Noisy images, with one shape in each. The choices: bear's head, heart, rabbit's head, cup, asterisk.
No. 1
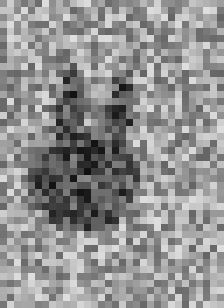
rabbit's head
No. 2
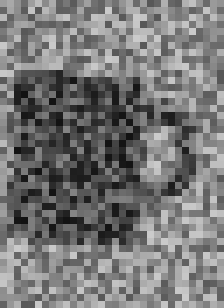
cup
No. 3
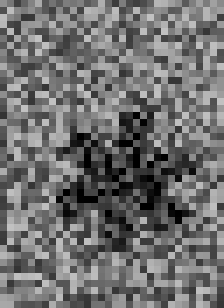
asterisk
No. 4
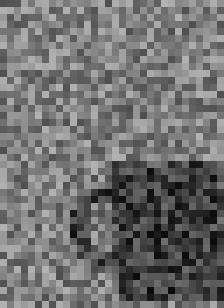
cup
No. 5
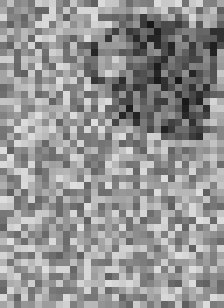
cup
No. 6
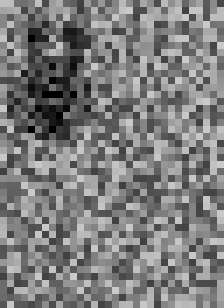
rabbit's head
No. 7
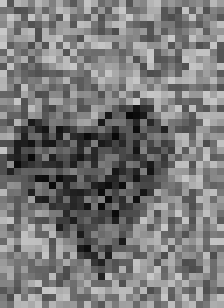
heart
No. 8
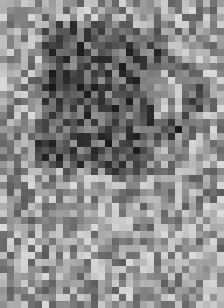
cup
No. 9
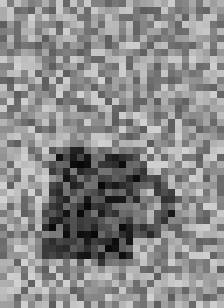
cup
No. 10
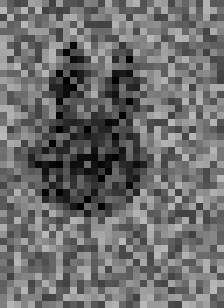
rabbit's head
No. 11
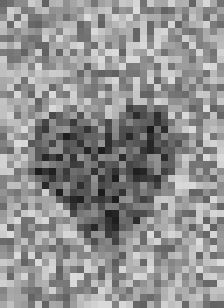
heart
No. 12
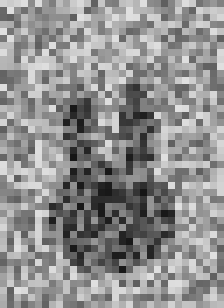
rabbit's head
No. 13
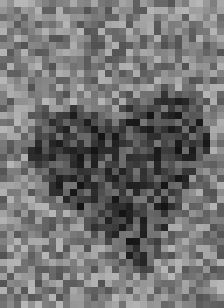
heart
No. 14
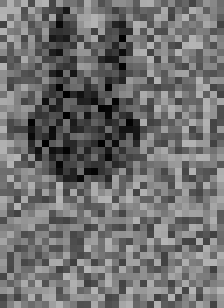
rabbit's head
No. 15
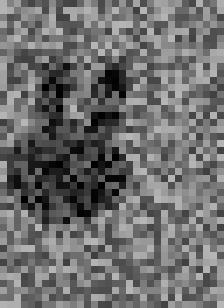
rabbit's head
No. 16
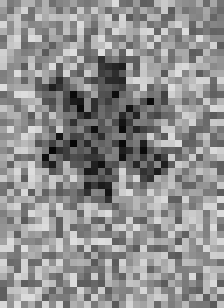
asterisk
